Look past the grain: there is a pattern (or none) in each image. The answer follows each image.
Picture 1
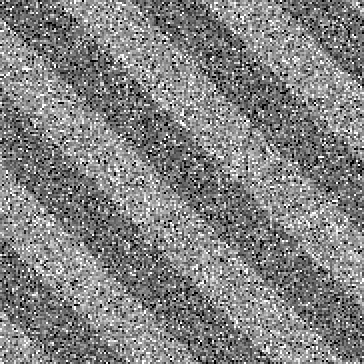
diagonal stripes
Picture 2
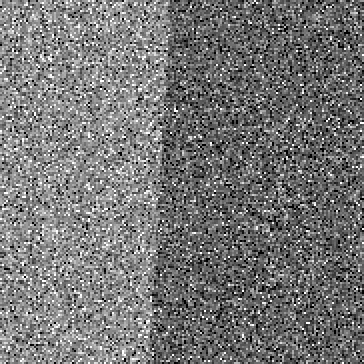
a sharp edge
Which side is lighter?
left
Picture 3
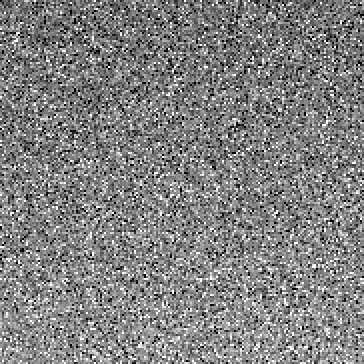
a smooth slope
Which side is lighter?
bottom
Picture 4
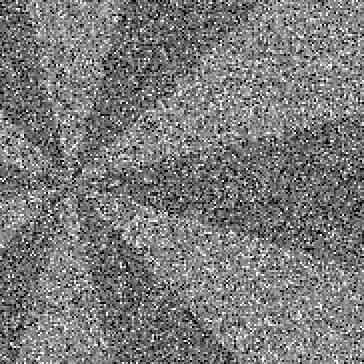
spokes from one point
